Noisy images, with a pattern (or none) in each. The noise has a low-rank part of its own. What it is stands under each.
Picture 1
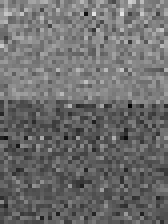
a sharp edge
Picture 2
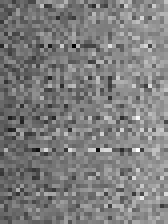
a smooth slope
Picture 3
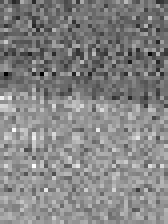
a sharp edge
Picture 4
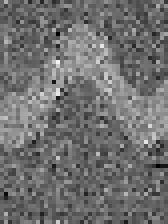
a wavy band
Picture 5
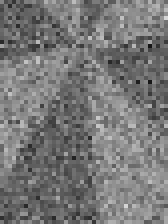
spokes from one point
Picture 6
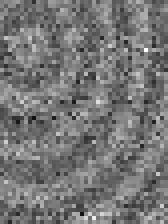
rings round one point
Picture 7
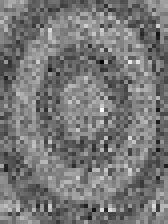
rings round one point
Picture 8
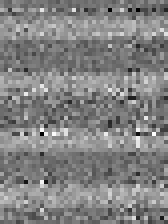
horizontal stripes
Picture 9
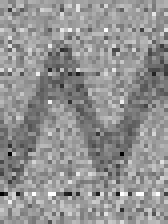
a wavy band
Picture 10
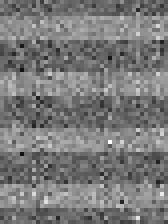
horizontal stripes
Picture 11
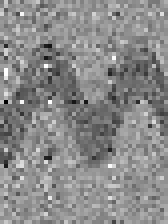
a wavy band
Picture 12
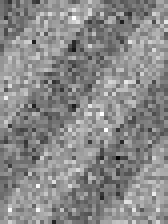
diagonal stripes
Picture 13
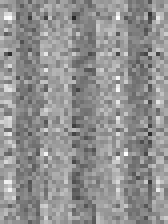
vertical stripes
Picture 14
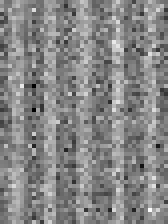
vertical stripes
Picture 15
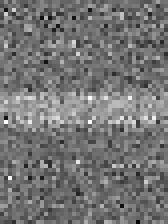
one horizontal stripe
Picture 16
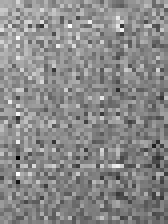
a smooth slope
